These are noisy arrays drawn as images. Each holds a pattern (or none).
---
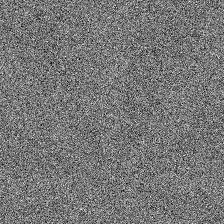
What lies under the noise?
spokes from one point
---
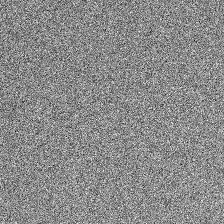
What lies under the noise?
a smooth slope
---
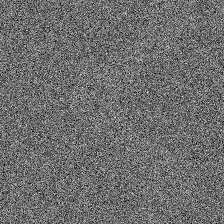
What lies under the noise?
a wavy band
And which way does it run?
top to bottom
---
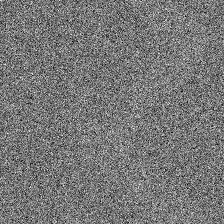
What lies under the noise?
a wavy band
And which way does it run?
top to bottom
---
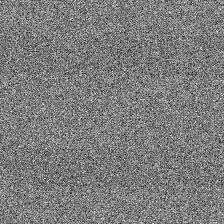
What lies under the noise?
horizontal stripes
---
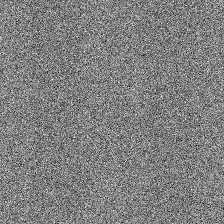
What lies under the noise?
vertical stripes
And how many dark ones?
2
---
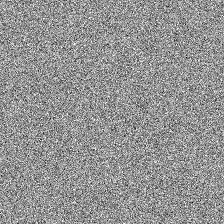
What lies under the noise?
only noise
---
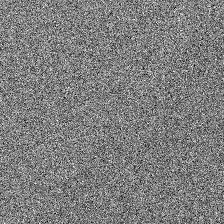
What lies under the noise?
a sharp edge
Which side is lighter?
top left
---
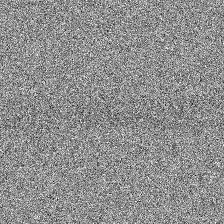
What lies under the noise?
one horizontal stripe
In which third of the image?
middle
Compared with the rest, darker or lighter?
darker
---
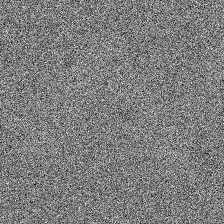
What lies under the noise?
a wavy band
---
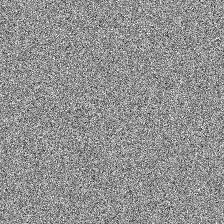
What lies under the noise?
only noise
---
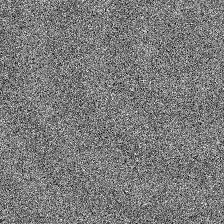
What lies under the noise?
rings round one point
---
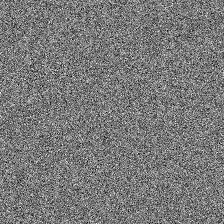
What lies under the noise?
only noise
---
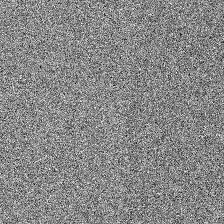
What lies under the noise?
a sharp edge
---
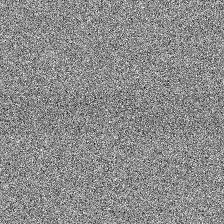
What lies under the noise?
one horizontal stripe
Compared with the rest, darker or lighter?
darker
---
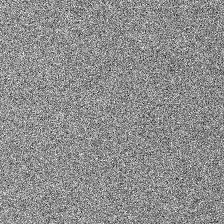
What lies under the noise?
a smooth slope
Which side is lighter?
left
